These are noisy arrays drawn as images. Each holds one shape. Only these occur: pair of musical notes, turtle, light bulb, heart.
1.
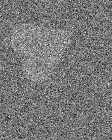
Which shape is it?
heart
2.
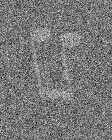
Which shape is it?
pair of musical notes
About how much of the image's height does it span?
half
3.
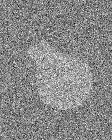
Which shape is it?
light bulb
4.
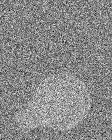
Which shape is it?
light bulb
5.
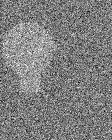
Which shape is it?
light bulb
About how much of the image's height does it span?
half
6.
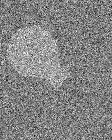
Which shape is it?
light bulb
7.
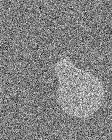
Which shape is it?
light bulb
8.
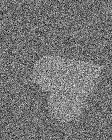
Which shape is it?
heart
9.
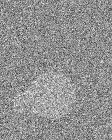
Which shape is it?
light bulb
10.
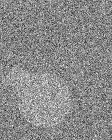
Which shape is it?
light bulb
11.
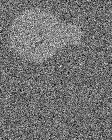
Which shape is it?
light bulb
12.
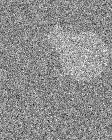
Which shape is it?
light bulb
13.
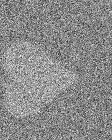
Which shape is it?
heart
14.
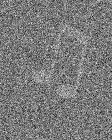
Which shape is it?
pair of musical notes
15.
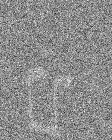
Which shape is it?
pair of musical notes
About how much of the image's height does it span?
half
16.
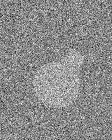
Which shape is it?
light bulb
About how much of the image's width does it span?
half
